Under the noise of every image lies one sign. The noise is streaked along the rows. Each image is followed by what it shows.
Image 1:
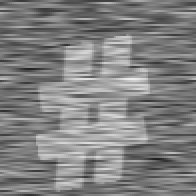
light hash sign
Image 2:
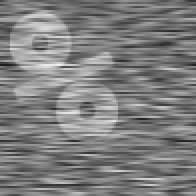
light percent sign
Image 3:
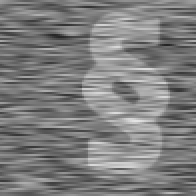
light section sign
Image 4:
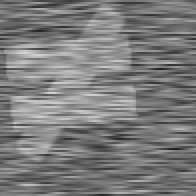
light not-equal sign
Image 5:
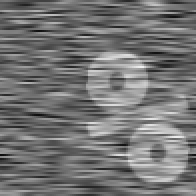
light percent sign
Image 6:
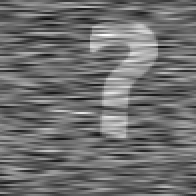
light question mark
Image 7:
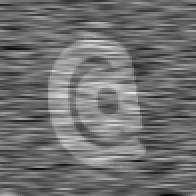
light at sign
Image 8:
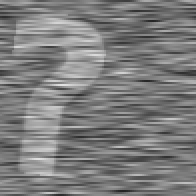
light question mark
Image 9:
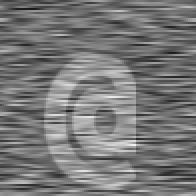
light at sign
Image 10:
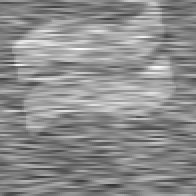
light approximately sign
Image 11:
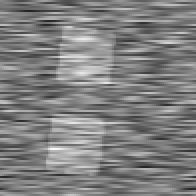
light colon
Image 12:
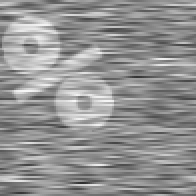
light percent sign
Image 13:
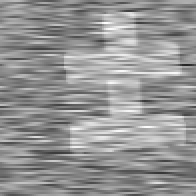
light plus-minus sign
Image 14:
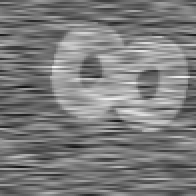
light infinity sign
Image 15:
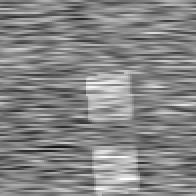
light colon
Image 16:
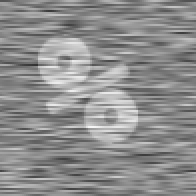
light percent sign
